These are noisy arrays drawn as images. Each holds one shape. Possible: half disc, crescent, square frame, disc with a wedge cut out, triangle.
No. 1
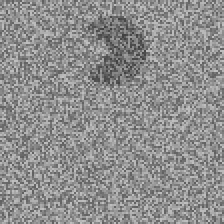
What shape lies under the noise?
disc with a wedge cut out
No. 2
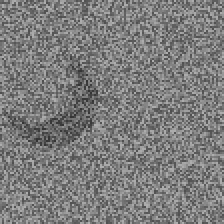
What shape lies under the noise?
crescent
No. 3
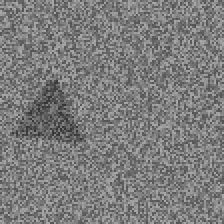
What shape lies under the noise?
triangle
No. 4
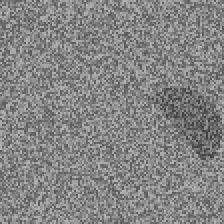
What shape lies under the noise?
half disc
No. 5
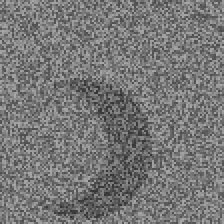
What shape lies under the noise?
crescent
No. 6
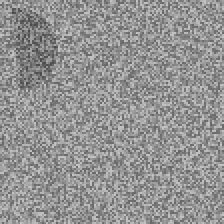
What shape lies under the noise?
half disc
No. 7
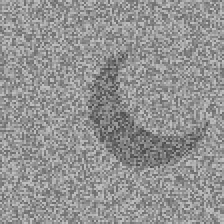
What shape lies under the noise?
crescent
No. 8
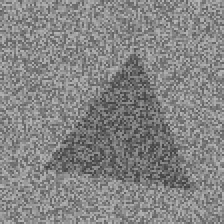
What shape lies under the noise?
triangle
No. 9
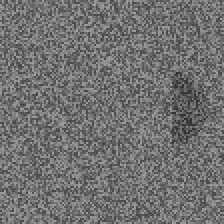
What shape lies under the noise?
half disc
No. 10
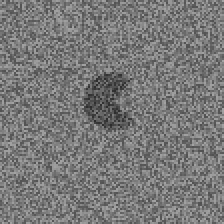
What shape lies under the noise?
disc with a wedge cut out
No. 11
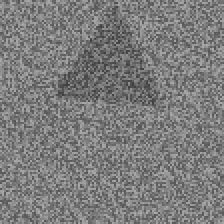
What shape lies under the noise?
triangle
